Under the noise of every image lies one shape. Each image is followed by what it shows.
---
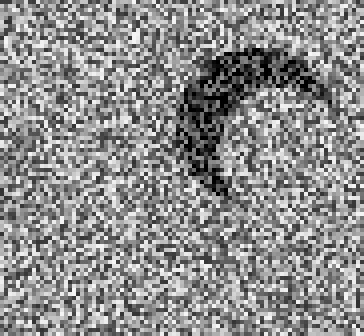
dark crescent
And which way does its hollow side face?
down and right
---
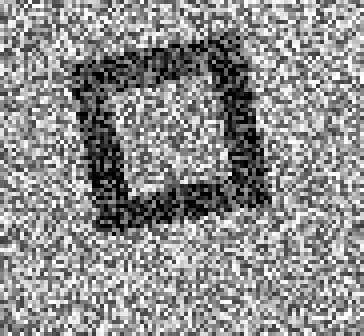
dark square frame
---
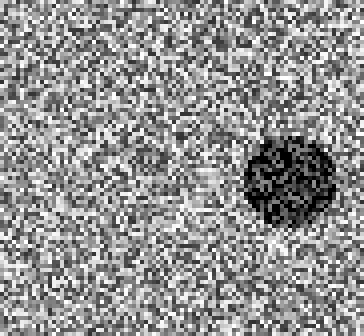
dark disc, middle right
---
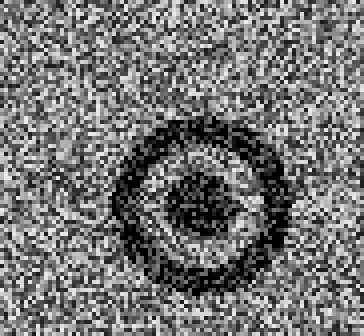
dark bullseye
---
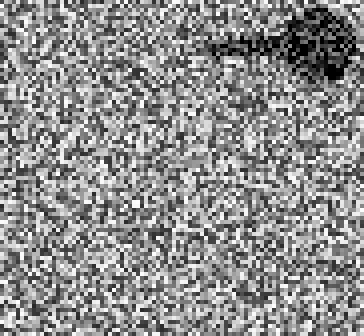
dark lollipop, top right
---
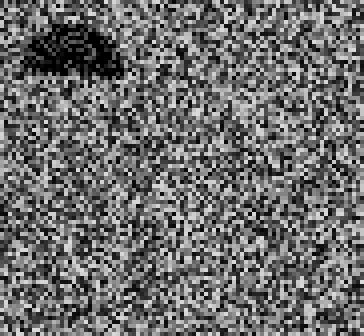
dark half disc, top left
